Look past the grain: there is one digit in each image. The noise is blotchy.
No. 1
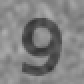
9
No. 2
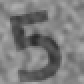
5
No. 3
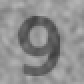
9
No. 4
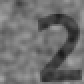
2
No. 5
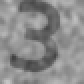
3
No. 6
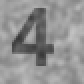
4
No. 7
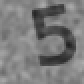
5
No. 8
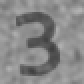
3
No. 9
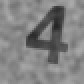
4
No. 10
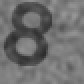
8
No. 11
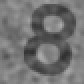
8
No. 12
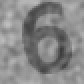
6
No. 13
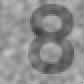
8
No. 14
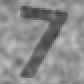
7
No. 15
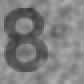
8
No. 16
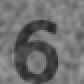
6
